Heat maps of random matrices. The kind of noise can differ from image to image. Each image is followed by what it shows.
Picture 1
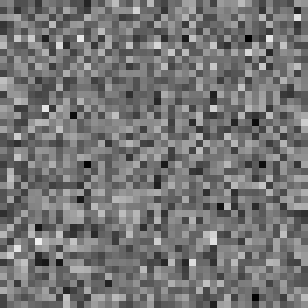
low rank plus noise
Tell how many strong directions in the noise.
five to eight
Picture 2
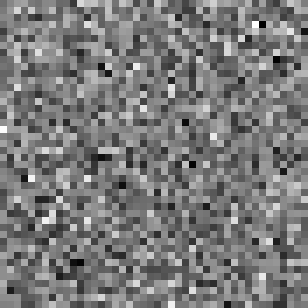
independent entries
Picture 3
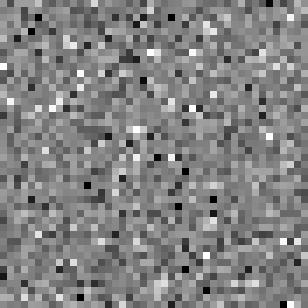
heavy tails
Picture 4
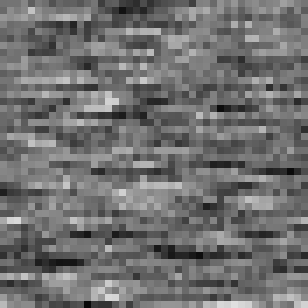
streaked along the rows
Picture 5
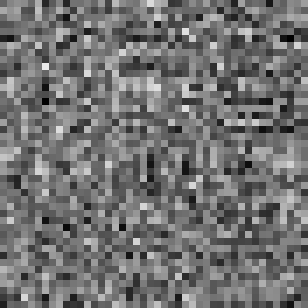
low rank plus noise
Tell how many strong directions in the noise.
three or four
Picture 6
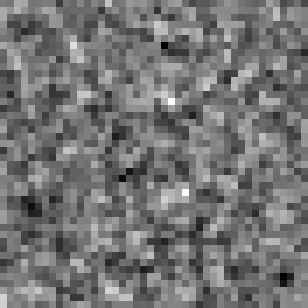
blotchy
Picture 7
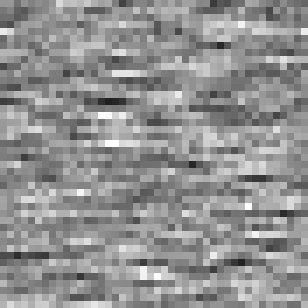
streaked along the rows
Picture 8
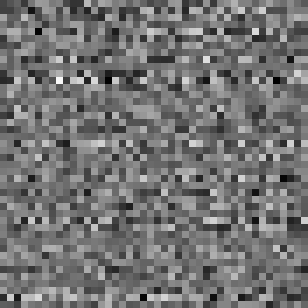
rows of uneven size
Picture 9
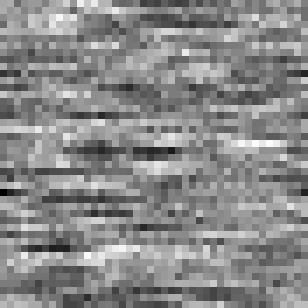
streaked along the rows
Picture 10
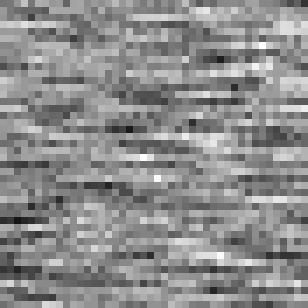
streaked along the rows
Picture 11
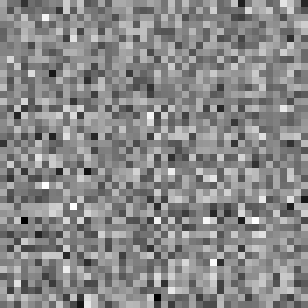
low rank plus noise
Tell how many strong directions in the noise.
one
